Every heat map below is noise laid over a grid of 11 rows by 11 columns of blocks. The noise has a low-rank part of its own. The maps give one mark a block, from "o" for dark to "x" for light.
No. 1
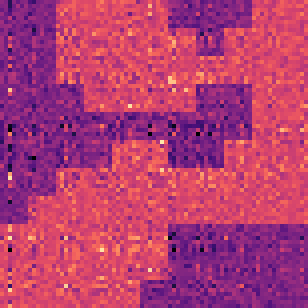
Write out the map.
ooxxxxoooxx
ooxxxxxoxxx
ooxxxxxxxxx
oooxxxxooxx
oooooooooxx
ooooxxooxxx
ooxxxxxxxxx
oxxxxxxxxxx
xxxxxxooooo
xxxxxxooooo
xxxxxoooooo
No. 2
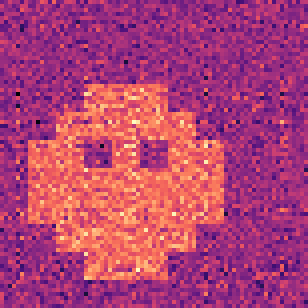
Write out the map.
ooooooooooo
ooooooooooo
ooooooooooo
oooxxxooooo
ooxxxxxoooo
oxxoxoxxooo
oxxxxxxxooo
oxxxxxxxooo
ooxxxxxoooo
oooxxxooooo
ooooooooooo
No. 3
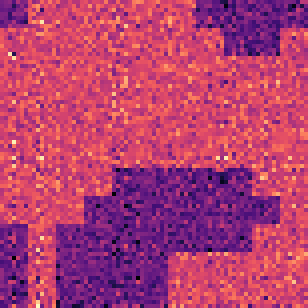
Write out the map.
oxxxxxxoooo
xxxxxxxxoox
xxxxxxxxxxx
xxxxxxxxxxx
xxxxxxxxxxx
xxxxxxxxxxx
xxxxoooooxx
xxxooooooox
oxoooooooxx
oxooooxxxxx
oxooooxxxxx
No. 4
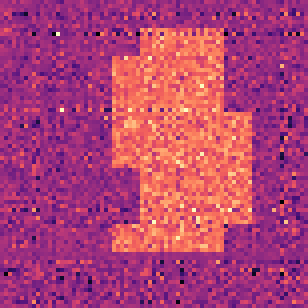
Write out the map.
ooooooooooo
oooooxxxooo
ooooxxxxooo
ooooxxxxooo
ooooxxxxxoo
ooooxxxxxoo
oooooxxxxoo
oooooxxxxoo
ooooxxxxooo
ooooooooooo
ooooooooooo
